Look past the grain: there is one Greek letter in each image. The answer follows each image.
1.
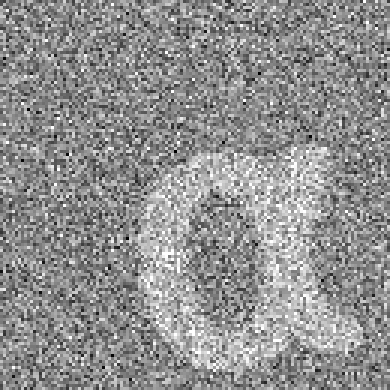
alpha
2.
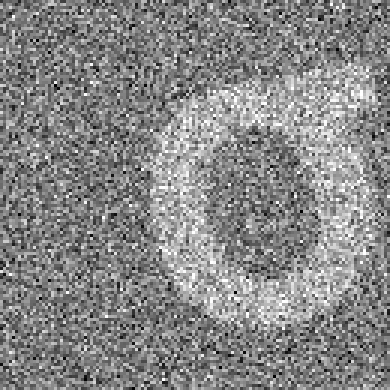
sigma
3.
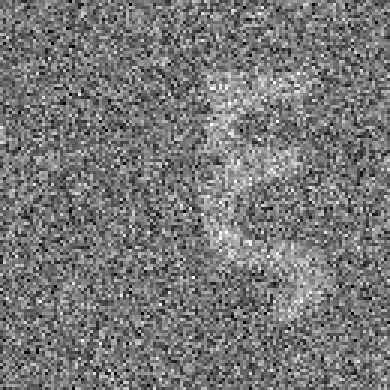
xi
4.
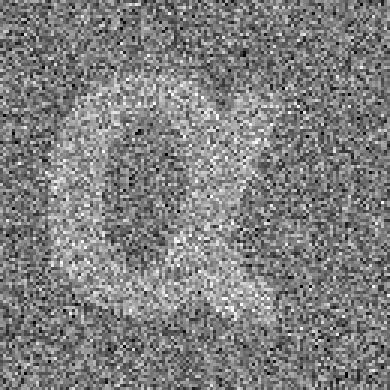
alpha
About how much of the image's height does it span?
two thirds
